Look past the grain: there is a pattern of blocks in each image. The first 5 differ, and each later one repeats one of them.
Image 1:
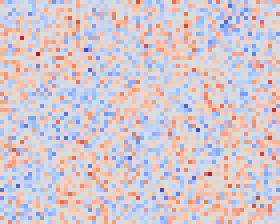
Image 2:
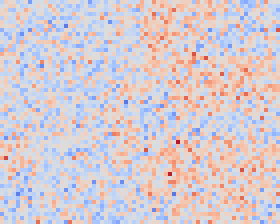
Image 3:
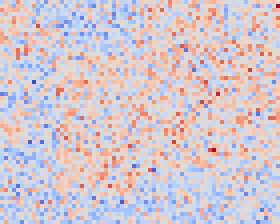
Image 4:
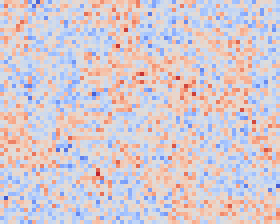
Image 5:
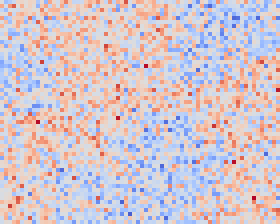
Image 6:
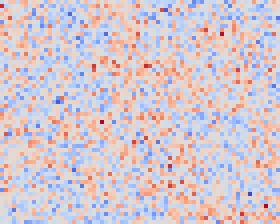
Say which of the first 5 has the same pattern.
4
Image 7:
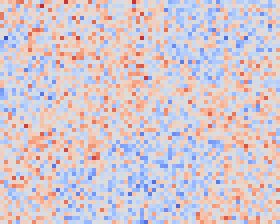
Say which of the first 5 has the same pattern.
5
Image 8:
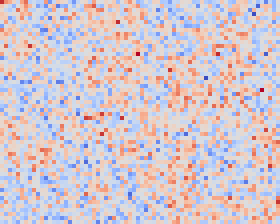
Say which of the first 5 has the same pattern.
4
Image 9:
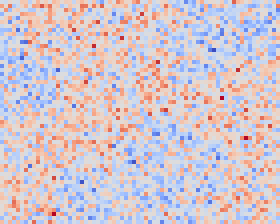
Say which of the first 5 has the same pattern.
5
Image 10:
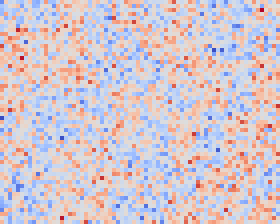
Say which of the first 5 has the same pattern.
1
